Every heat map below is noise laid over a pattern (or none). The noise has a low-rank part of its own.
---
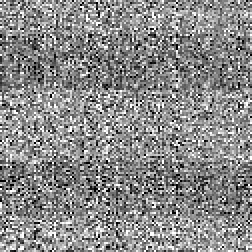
horizontal stripes
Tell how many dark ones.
2
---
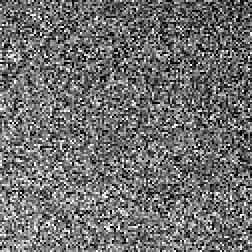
a smooth slope
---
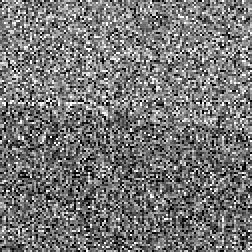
a sharp edge
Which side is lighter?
top
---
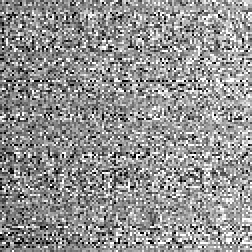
a smooth slope
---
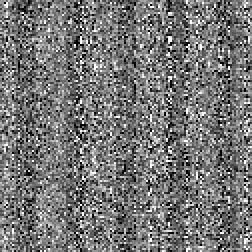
vertical stripes
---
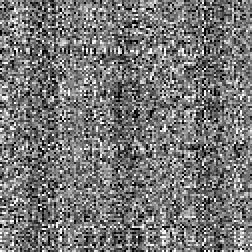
vertical stripes
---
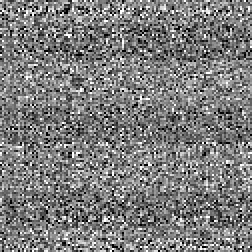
horizontal stripes
